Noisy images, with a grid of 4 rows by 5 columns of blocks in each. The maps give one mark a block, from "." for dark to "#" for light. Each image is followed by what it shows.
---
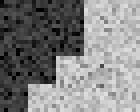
...##
...##
..###
.####
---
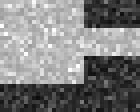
###..
#####
###..
.....
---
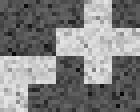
...#.
..###
##.#.
#....
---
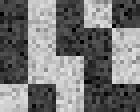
.#.#.
.#..#
.##.#
#.#..
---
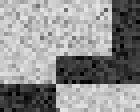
####.
####.
##...
..###
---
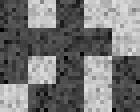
.#.##
....#
.#.#.
#..#.
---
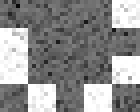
....#
#....
#...#
.#.#.
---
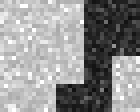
###..
###..
###.#
##..#
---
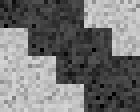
...##
#...#
##...
###..
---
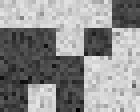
####.
..#.#
...##
.#.##
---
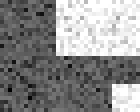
..###
..###
.....
....#
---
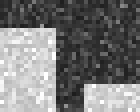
.....
##...
##...
##.##
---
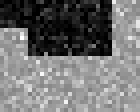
....#
#...#
#####
#####
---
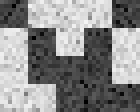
.###.
#.#.#
#...#
##...
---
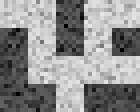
##.##
.#.#.
.####
..#..
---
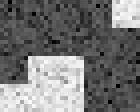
....#
.....
.##..
###..
